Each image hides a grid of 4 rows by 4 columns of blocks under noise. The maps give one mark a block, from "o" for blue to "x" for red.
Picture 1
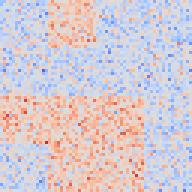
o x o o
o o o o
x x x o
o x x o
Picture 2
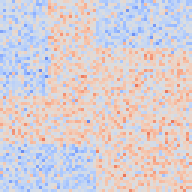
o x o o
o x x x
x x x x
o o x x
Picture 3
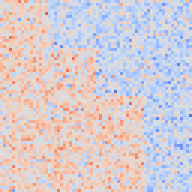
x o o o
x x o o
x x x o
x x x o
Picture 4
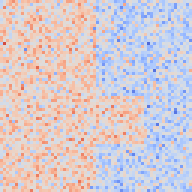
x x o o
x x o o
x x x o
x x o o
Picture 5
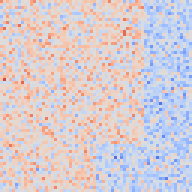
x x x o
x x x o
x x x o
x x o o
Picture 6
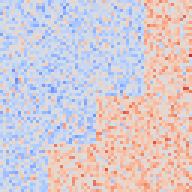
o o o x
o o o x
o o x x
o x x x
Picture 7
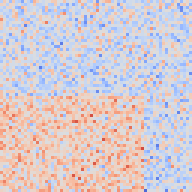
o o o o
o o o o
x x x o
x x x o
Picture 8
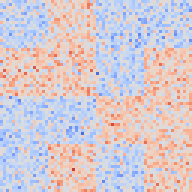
o x o o
x x o x
o o x x
o x o x
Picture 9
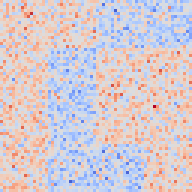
x x o o
x o x x
x o x x
x o o x
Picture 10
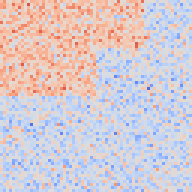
x x x o
x x o o
o o o o
o o o o
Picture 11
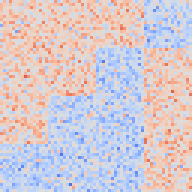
x x x o
x x o x
x o o x
o o o x
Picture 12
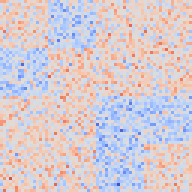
x o x x
o x x x
x x o o
x x o x
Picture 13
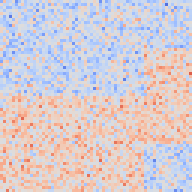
o o o o
o o o x
x x x x
x x x o
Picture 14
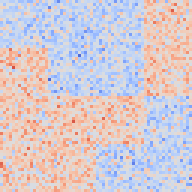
o o o x
x o o x
x x x o
x x o o
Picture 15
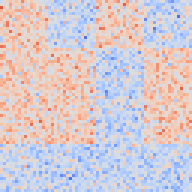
x o x o
x x o x
x x o x
o o o o
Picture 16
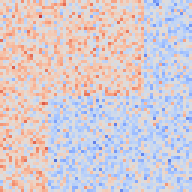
x x x o
x x x o
x o o o
x o o o
